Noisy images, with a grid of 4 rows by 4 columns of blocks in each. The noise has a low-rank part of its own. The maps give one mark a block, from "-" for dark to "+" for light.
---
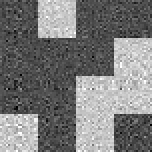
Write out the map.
- + - -
- - - +
- - + +
+ - + -
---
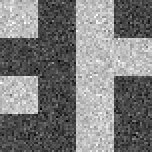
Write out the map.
+ - + -
- - + +
+ - + -
- - + -
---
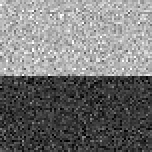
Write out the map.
+ + + +
+ + + +
- - - -
- - - -
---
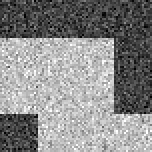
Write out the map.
- - - -
+ + + -
+ + + -
- + + +
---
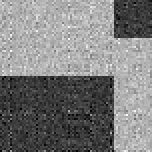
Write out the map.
+ + + -
+ + + +
- - - +
- - - +
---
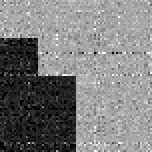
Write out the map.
+ + + +
- + + +
- - + +
- - + +
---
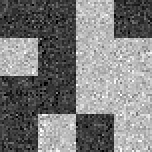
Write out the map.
- - + -
+ - + +
- - + +
- + - +
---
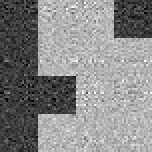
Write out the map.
- + + -
- + + +
- - + +
- + + +
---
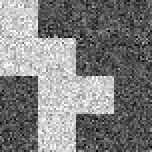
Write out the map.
+ - - -
+ + - -
- + + -
- + - -
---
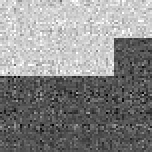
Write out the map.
+ + + +
+ + + -
- - - -
- - - -
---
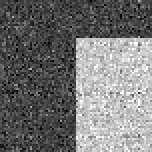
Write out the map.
- - - -
- - + +
- - + +
- - + +
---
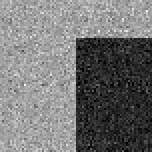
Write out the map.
+ + + +
+ + - -
+ + - -
+ + - -
